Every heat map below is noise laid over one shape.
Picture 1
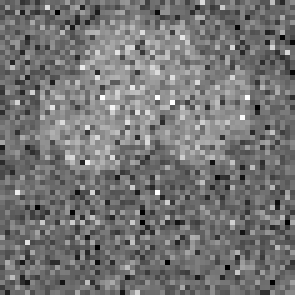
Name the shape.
car
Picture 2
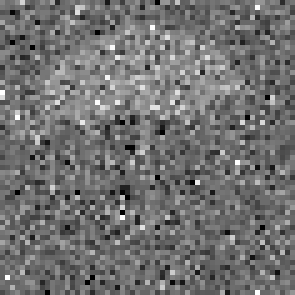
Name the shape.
umbrella
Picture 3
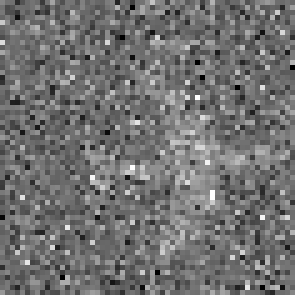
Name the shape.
airplane
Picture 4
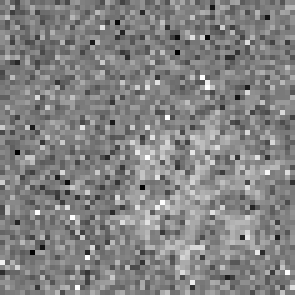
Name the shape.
snowflake
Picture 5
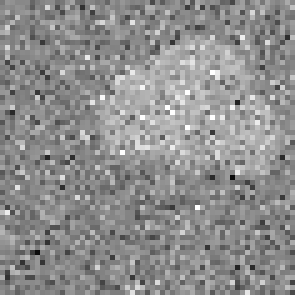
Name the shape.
cloud
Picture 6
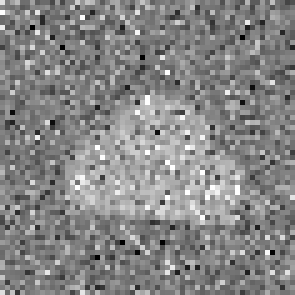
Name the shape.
cloud
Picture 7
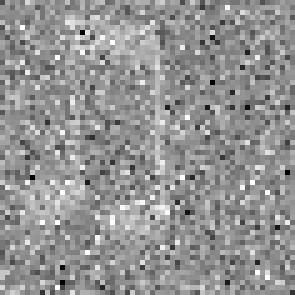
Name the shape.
pair of musical notes
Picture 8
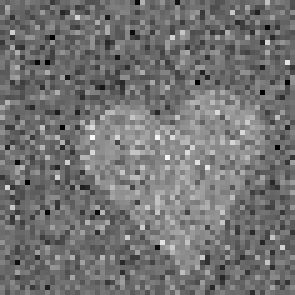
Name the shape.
heart
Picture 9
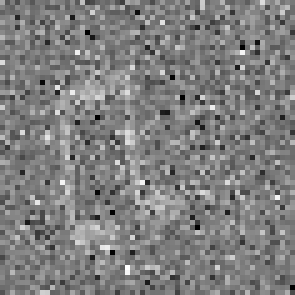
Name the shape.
pair of musical notes
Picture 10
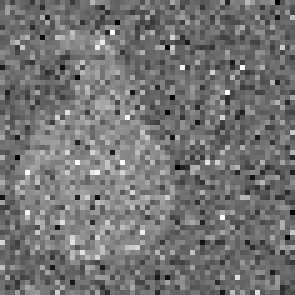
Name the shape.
pear
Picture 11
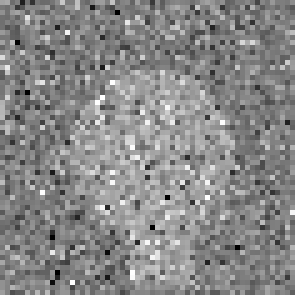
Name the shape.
light bulb
